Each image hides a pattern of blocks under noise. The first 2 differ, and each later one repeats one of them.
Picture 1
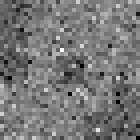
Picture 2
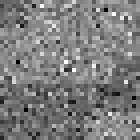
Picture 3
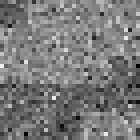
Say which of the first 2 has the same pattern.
2
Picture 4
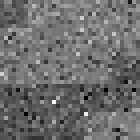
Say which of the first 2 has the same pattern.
2
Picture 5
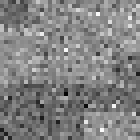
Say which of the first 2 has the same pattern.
2
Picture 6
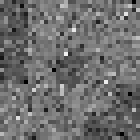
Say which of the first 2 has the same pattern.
1
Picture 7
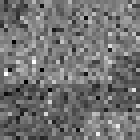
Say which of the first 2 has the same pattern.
2
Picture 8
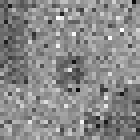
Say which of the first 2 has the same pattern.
1
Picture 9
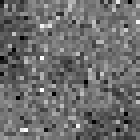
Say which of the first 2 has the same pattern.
1
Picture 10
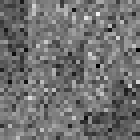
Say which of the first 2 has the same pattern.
1
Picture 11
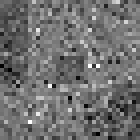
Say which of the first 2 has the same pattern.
1
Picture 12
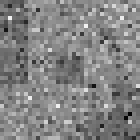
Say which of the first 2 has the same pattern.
1
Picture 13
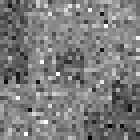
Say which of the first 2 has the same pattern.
1
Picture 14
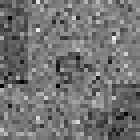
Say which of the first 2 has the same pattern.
1
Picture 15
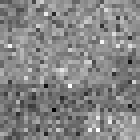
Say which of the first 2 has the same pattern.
2
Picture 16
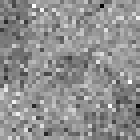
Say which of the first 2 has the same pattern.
1
